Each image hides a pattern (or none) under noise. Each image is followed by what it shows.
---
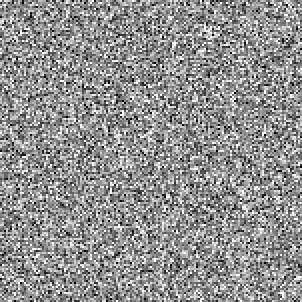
only noise
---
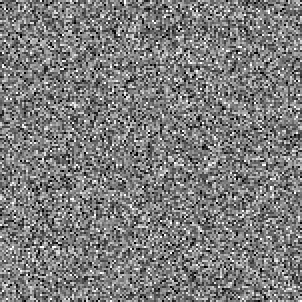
only noise
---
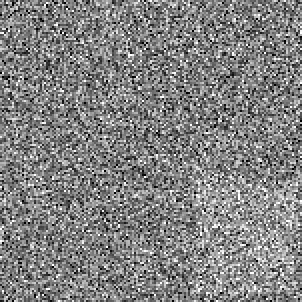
one block
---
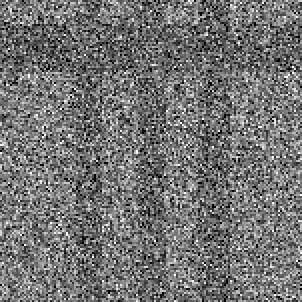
bands of rows crossing bands of columns
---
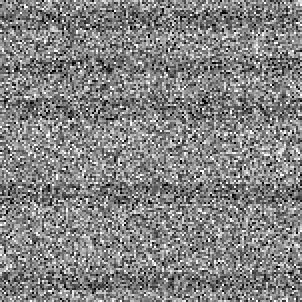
bands of rows
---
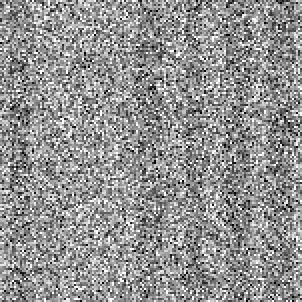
bands of columns
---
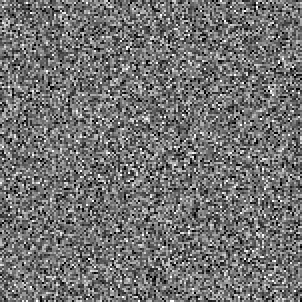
only noise
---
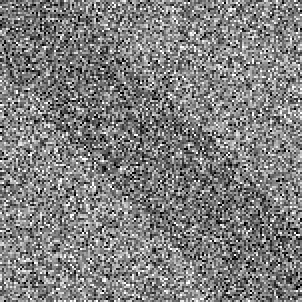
a diagonal band
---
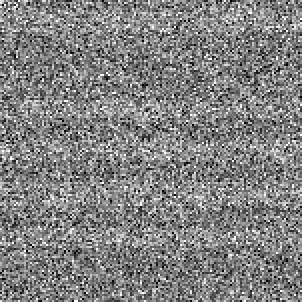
bands of rows
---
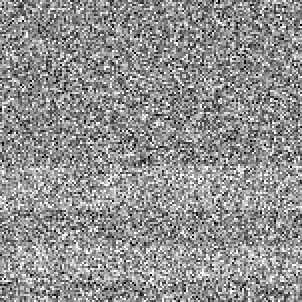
bands of rows
